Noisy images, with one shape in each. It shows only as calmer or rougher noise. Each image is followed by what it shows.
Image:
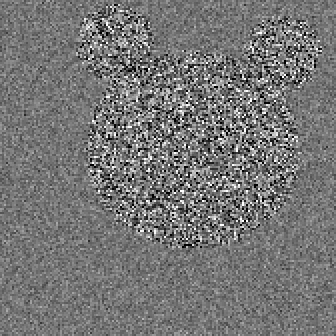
bear's head
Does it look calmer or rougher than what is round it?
rougher
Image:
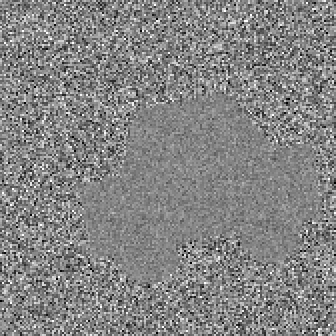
car
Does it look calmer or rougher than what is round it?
calmer
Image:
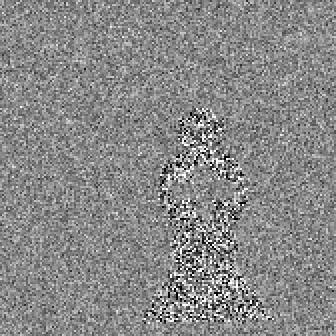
chess bishop
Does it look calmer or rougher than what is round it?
rougher
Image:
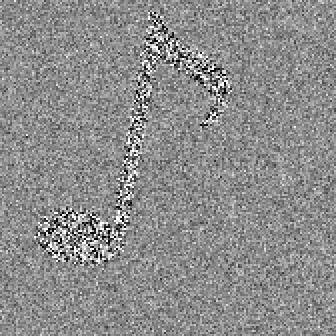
musical note
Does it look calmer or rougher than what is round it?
rougher
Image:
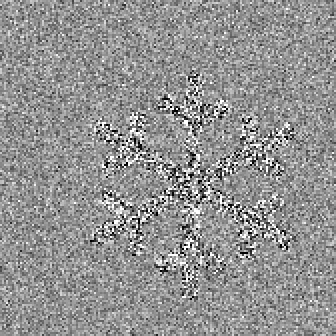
snowflake
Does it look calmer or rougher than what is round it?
rougher
